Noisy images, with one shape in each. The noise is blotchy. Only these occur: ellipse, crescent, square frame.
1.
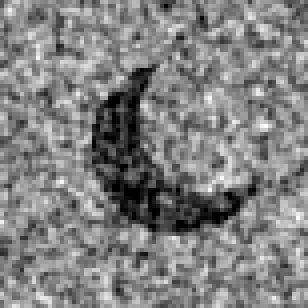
crescent
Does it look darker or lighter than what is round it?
darker
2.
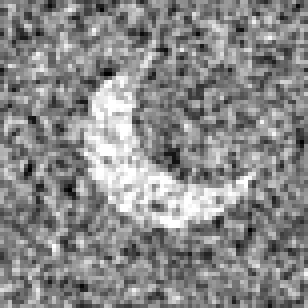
crescent
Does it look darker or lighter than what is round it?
lighter
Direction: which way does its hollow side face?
up and right
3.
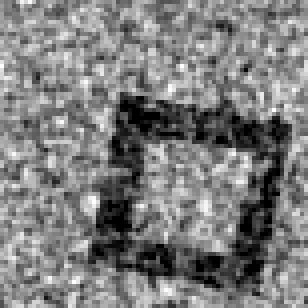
square frame
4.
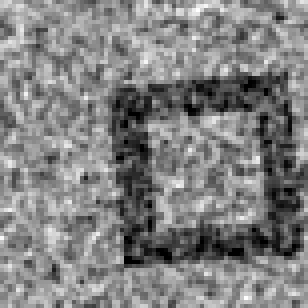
square frame
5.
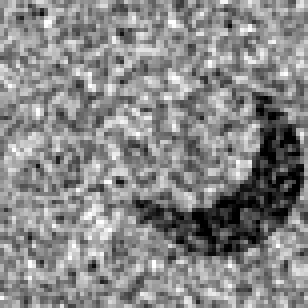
crescent
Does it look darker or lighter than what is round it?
darker
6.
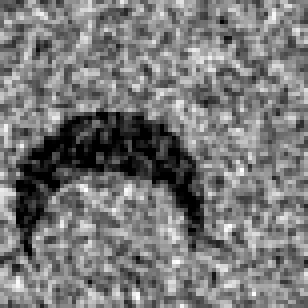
crescent
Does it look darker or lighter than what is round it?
darker
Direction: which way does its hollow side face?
down
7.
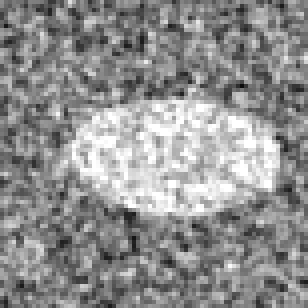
ellipse
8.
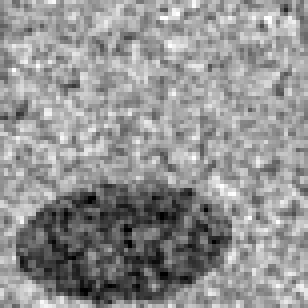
ellipse
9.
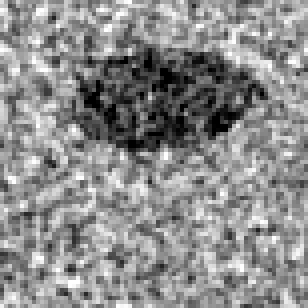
ellipse
